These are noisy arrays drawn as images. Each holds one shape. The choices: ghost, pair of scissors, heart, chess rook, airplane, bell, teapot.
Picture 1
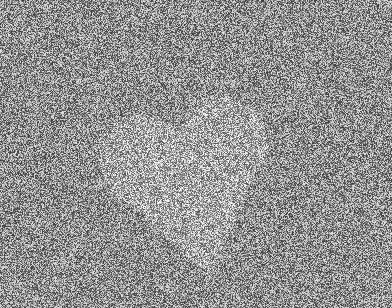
light heart
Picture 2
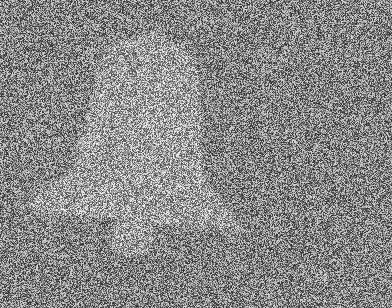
light bell
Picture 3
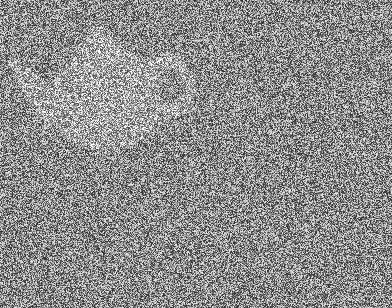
light teapot
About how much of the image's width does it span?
half
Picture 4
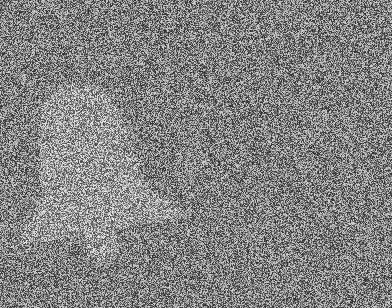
light bell
